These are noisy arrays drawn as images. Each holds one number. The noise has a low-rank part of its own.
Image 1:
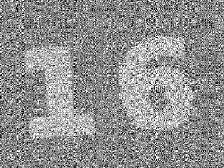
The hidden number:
16
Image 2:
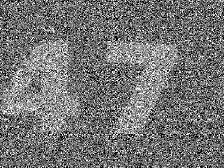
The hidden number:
47
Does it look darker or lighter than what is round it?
lighter
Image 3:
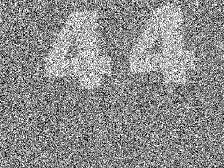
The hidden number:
44
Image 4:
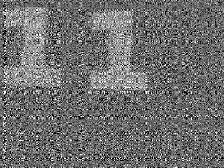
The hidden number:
11
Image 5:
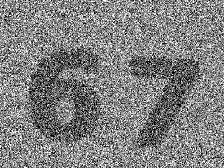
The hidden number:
67
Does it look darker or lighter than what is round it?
darker
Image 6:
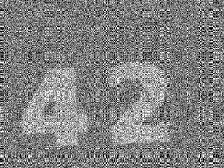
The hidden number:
42
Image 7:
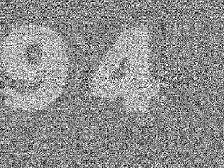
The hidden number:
94
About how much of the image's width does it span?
two thirds
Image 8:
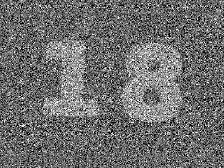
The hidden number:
18
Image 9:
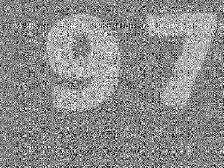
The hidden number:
97
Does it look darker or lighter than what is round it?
lighter
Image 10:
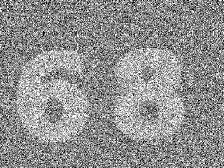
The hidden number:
68
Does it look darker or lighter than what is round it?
lighter
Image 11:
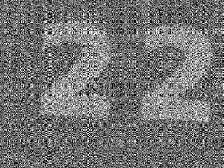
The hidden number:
22
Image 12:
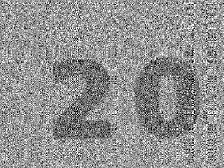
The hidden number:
20
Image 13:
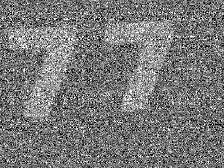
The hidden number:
77
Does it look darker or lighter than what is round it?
lighter
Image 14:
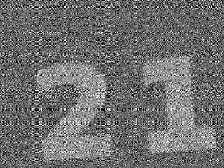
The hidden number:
21
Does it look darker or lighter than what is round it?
lighter
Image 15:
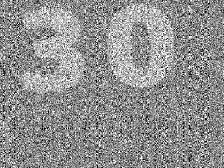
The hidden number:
30
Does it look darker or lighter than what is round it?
lighter
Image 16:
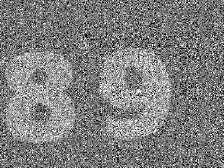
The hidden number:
89
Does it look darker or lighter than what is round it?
lighter
